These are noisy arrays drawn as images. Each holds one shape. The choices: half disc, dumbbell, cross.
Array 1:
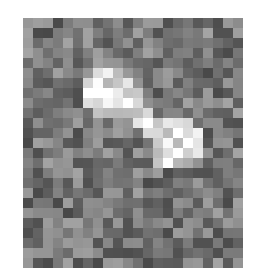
light dumbbell
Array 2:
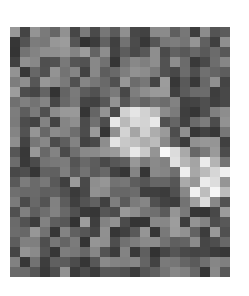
light dumbbell
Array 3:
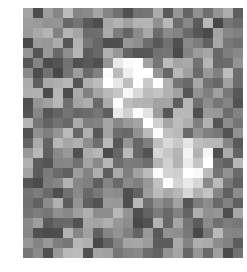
light dumbbell
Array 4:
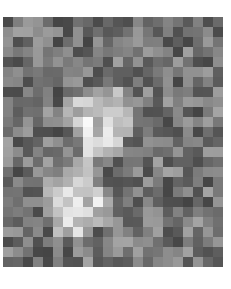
light dumbbell
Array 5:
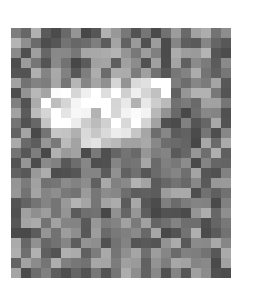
light half disc
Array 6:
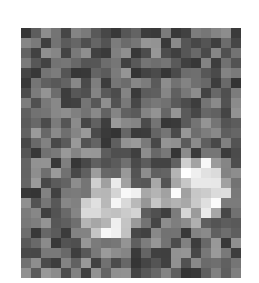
light dumbbell
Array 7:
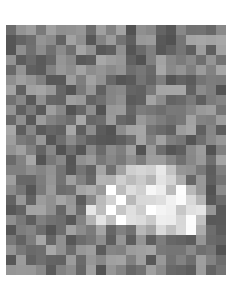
light half disc
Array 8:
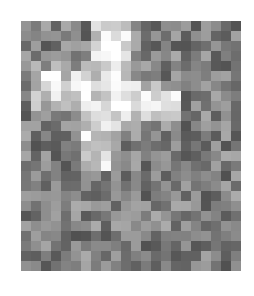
light cross
